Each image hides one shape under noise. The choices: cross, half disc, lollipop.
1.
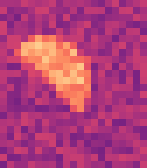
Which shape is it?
half disc
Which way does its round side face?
up and right
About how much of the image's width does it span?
half
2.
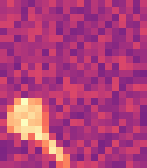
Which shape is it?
lollipop
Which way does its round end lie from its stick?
up and left
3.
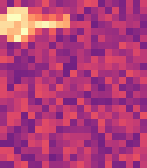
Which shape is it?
lollipop
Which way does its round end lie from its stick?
left
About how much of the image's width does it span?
half
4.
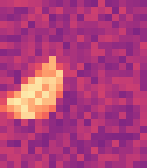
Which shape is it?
half disc
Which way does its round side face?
down and right
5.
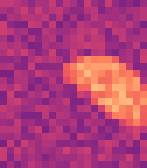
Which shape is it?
half disc
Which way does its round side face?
up and right
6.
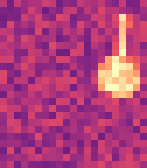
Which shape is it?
lollipop
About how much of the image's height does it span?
half
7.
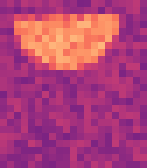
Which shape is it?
half disc
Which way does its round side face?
down
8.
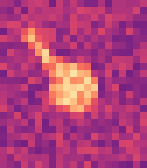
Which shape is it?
lollipop
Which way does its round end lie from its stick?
down and right
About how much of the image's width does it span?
half
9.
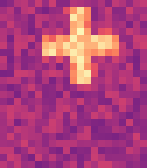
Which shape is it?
cross
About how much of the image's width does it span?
half
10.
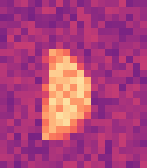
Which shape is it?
half disc
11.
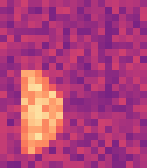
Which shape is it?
half disc
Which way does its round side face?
right
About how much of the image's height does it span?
half
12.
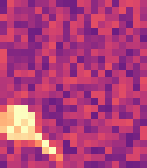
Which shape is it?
lollipop
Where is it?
bottom left
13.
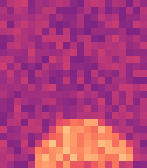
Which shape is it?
half disc
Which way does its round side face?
up
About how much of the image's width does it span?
two thirds
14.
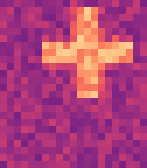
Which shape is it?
cross
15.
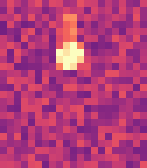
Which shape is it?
lollipop
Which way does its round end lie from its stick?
down
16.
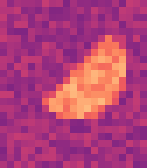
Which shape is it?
half disc
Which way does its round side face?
down and right
